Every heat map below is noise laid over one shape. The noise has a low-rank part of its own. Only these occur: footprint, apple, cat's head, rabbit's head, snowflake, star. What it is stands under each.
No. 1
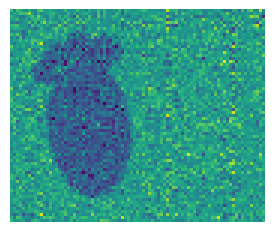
footprint
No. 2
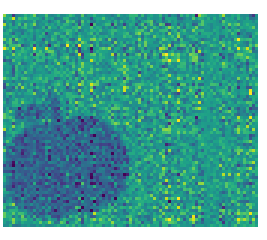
apple
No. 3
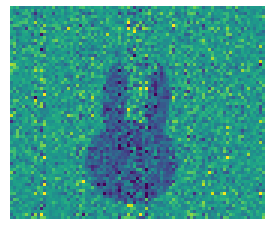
rabbit's head
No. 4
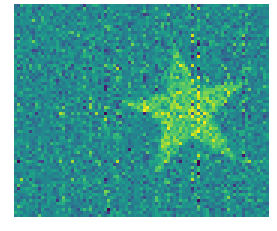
star
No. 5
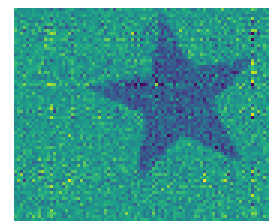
star
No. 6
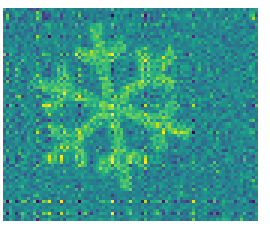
snowflake
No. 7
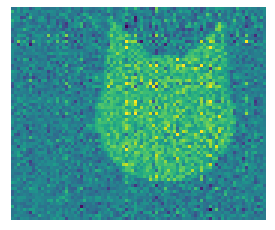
cat's head
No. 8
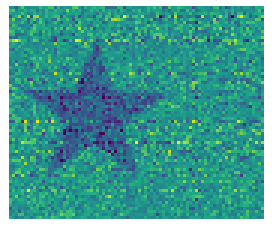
star
